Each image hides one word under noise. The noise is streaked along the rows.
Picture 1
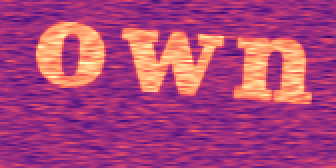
own
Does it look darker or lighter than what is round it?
lighter
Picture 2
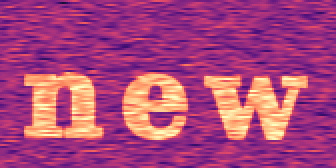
new
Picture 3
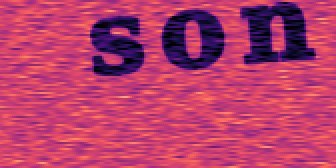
son
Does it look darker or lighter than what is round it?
darker
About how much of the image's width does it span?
two thirds
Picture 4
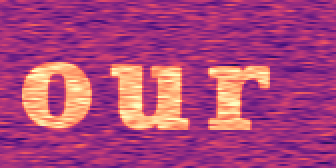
our
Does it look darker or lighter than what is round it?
lighter
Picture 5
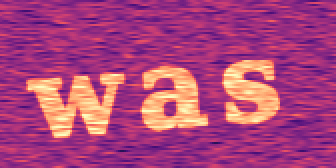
was
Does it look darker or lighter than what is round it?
lighter
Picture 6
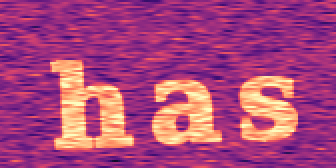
has
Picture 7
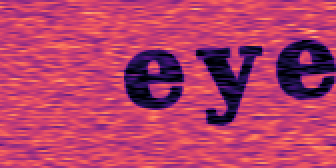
eye
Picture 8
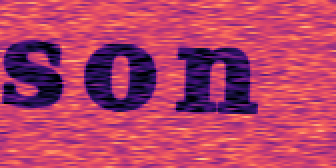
son
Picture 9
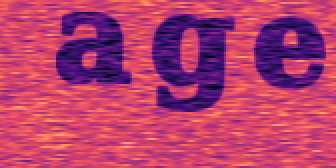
age
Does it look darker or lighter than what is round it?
darker
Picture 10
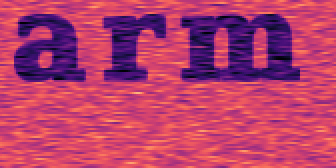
arm
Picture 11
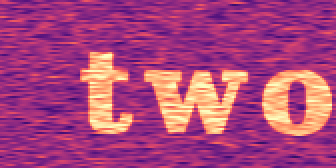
two
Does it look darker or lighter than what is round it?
lighter
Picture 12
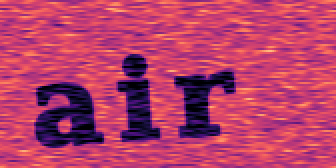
air
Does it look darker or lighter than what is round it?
darker
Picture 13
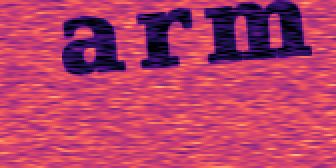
arm
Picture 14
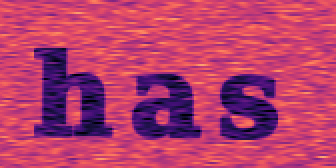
has
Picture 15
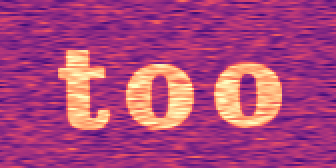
too
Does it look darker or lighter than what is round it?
lighter
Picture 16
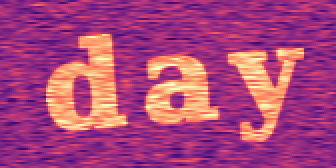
day
